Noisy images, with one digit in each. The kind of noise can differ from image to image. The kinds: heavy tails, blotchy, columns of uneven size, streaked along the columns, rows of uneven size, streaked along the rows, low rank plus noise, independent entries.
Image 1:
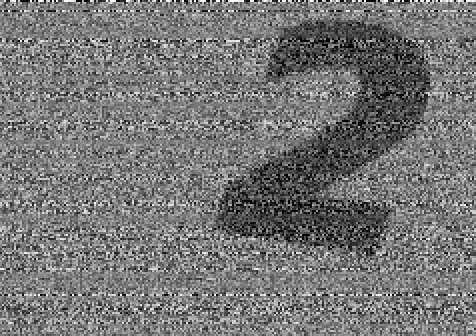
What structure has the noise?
rows of uneven size
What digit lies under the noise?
2
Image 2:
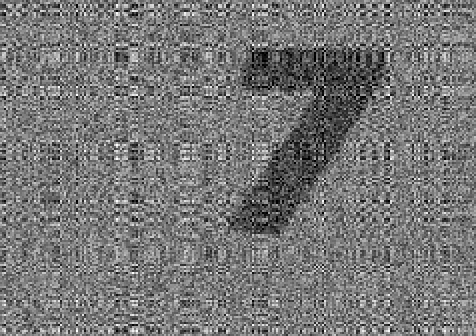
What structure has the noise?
low rank plus noise
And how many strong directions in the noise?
one
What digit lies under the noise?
7
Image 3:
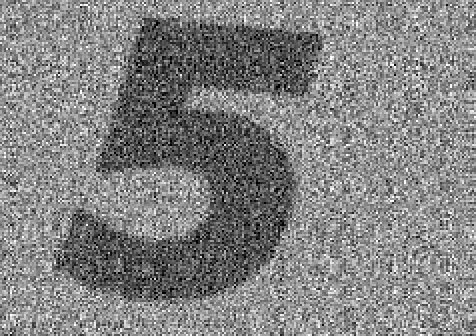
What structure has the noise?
low rank plus noise
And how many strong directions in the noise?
five to eight
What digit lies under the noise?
5
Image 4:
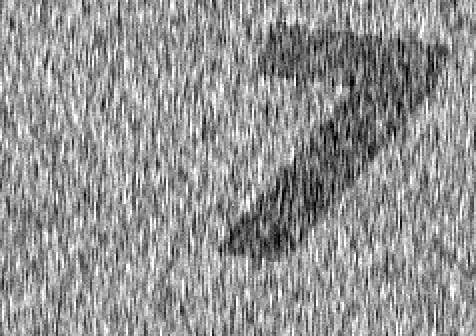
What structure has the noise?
streaked along the columns
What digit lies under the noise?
7
